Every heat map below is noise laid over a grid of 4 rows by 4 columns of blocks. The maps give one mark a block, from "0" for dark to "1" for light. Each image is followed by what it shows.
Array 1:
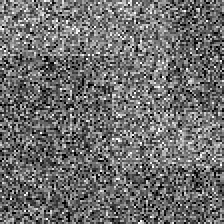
1 1 1 0
0 0 1 0
0 0 1 1
0 0 0 0
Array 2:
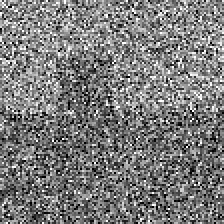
1 1 1 1
1 0 1 1
0 0 0 0
0 0 0 0
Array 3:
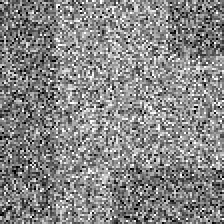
0 1 1 0
0 1 1 1
0 1 1 1
0 1 0 0
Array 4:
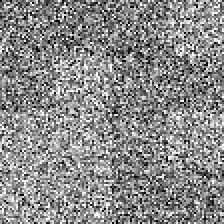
0 0 0 1
0 1 0 0
1 1 0 1
1 1 0 0
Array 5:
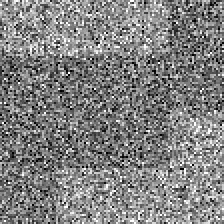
1 1 1 0
0 0 0 0
0 0 0 1
0 1 1 1
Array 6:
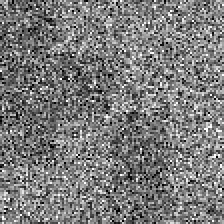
0 1 1 1
0 0 1 1
0 1 0 1
1 1 0 1
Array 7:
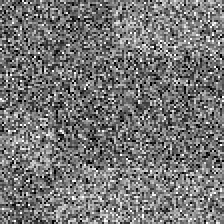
0 0 1 1
0 0 0 0
1 0 0 0
0 1 1 1
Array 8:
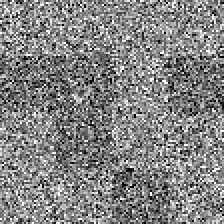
1 1 1 1
0 0 1 0
1 0 1 1
1 1 0 1
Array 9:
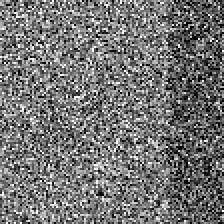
1 1 1 0
1 1 1 0
1 1 1 0
1 1 1 0
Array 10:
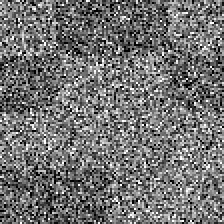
1 0 0 1
0 1 1 0
1 1 1 1
0 0 1 1
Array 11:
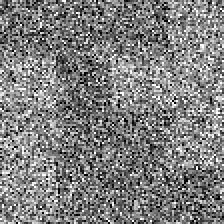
0 0 0 1
1 0 1 1
1 0 0 1
1 0 0 0
